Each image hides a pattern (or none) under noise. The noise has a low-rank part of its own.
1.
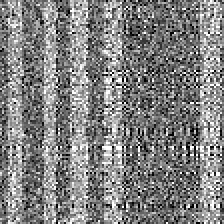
bands of columns
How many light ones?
5
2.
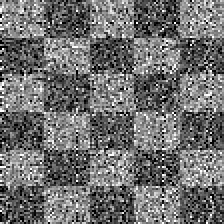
a checkerboard
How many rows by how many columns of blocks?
6 by 5
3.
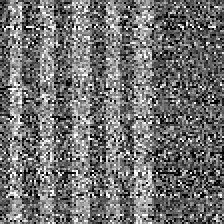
bands of columns
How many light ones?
5
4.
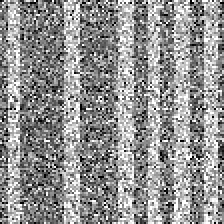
bands of columns
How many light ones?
6
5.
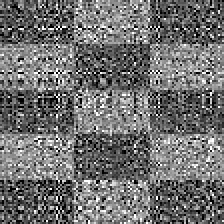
a checkerboard
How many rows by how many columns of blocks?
5 by 3
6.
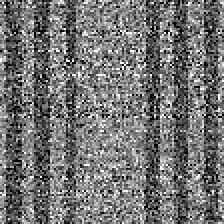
bands of columns
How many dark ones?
6
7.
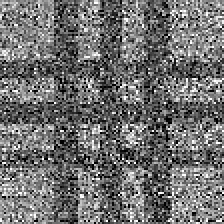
bands of rows crossing bands of columns
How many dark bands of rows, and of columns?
3 and 3
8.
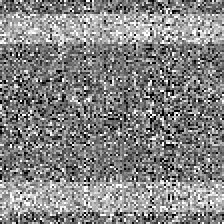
bands of rows
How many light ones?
2
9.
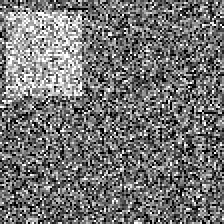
one block
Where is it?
top left
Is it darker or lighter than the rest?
lighter
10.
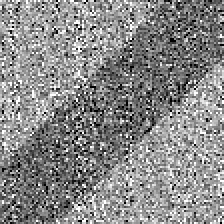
a diagonal band
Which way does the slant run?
bottom left to top right
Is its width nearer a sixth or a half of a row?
a half
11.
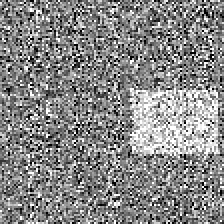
one block
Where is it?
middle right
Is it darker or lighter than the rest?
lighter
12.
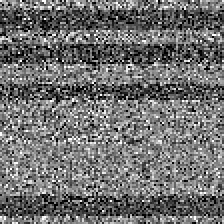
bands of rows
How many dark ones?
4
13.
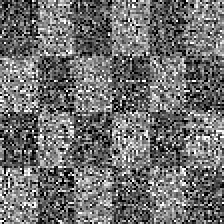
a checkerboard
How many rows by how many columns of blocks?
4 by 6
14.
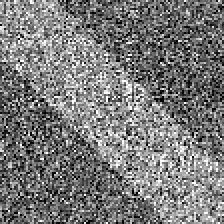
a diagonal band
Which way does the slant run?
top left to bottom right
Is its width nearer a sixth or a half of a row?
a half
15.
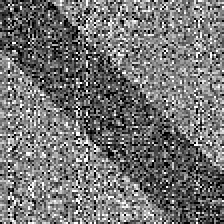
a diagonal band
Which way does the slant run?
top left to bottom right
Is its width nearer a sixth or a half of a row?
a half
